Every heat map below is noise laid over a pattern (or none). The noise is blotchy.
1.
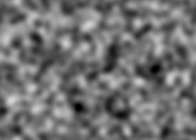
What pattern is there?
only noise
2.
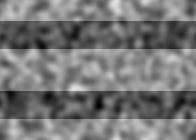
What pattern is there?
horizontal stripes
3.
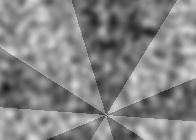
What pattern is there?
spokes from one point
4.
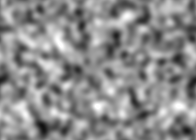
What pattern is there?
only noise
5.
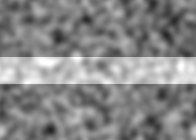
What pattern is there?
one horizontal stripe
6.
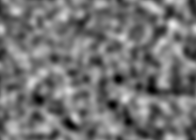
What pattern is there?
only noise
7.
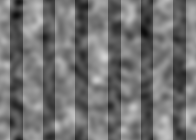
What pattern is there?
vertical stripes
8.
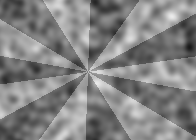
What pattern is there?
spokes from one point
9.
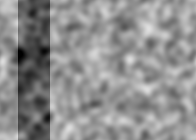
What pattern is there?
one vertical stripe
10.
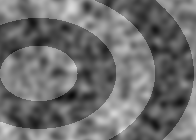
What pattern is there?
rings round one point
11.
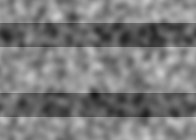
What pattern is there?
horizontal stripes
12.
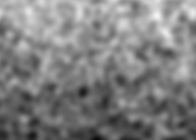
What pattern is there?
a smooth slope
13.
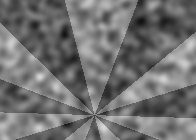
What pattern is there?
spokes from one point
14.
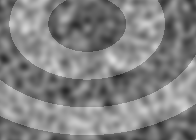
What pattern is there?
rings round one point
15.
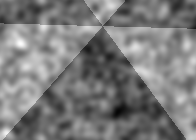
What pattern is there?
spokes from one point
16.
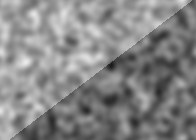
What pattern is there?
a sharp edge
